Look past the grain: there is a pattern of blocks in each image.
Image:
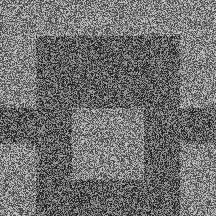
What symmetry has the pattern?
left and right mirror each other
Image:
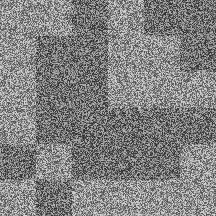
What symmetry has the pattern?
mirrored about the diagonal from the bottom left
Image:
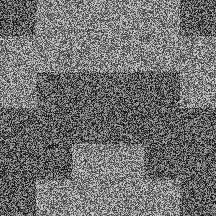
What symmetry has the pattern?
left and right mirror each other
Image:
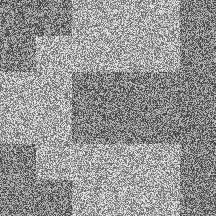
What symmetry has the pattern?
top and bottom mirror each other
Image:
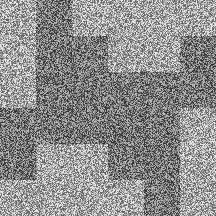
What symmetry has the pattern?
the same after a half turn
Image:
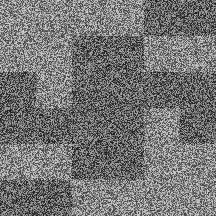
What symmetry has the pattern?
the same after a half turn
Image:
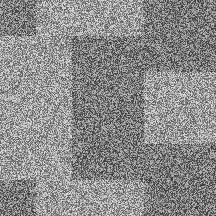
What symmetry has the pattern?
top and bottom mirror each other
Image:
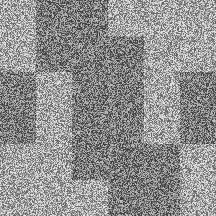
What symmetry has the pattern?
the same after a half turn
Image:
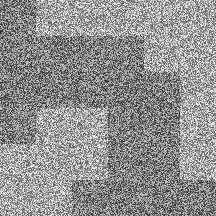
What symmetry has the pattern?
mirrored about the diagonal from the bottom left
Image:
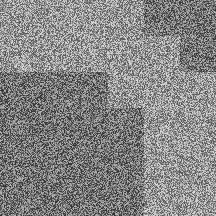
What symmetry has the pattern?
mirrored about the diagonal from the bottom left
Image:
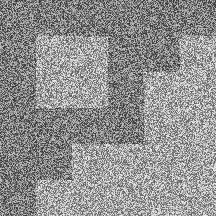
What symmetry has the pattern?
mirrored about the diagonal from the top left
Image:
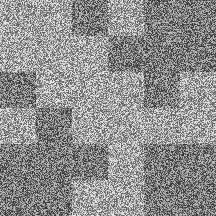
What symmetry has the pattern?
mirrored about the diagonal from the top left
